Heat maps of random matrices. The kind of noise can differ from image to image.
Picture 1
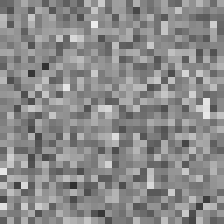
independent entries
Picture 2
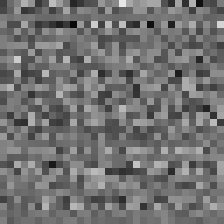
rows of uneven size
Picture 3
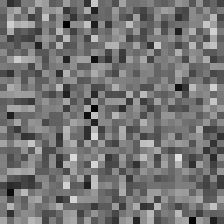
low rank plus noise
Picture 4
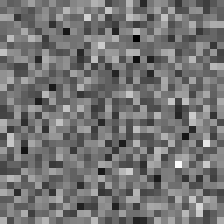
independent entries
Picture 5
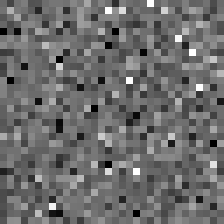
heavy tails
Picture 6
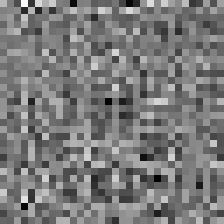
low rank plus noise
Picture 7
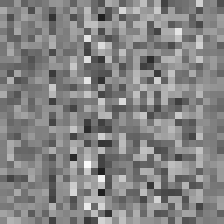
columns of uneven size
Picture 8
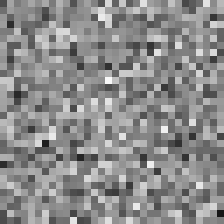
independent entries
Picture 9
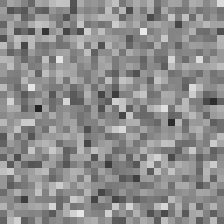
independent entries
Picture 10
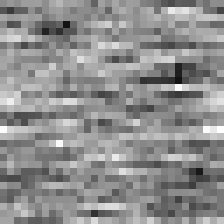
streaked along the rows
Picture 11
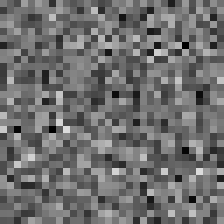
low rank plus noise
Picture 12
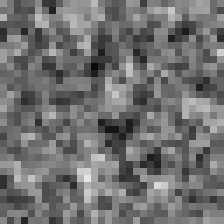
blotchy
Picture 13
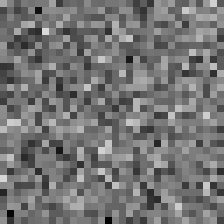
independent entries
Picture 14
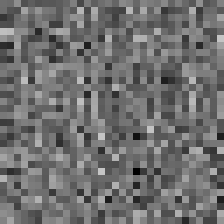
low rank plus noise
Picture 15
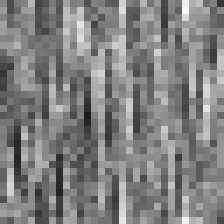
streaked along the columns
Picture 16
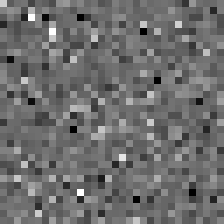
heavy tails
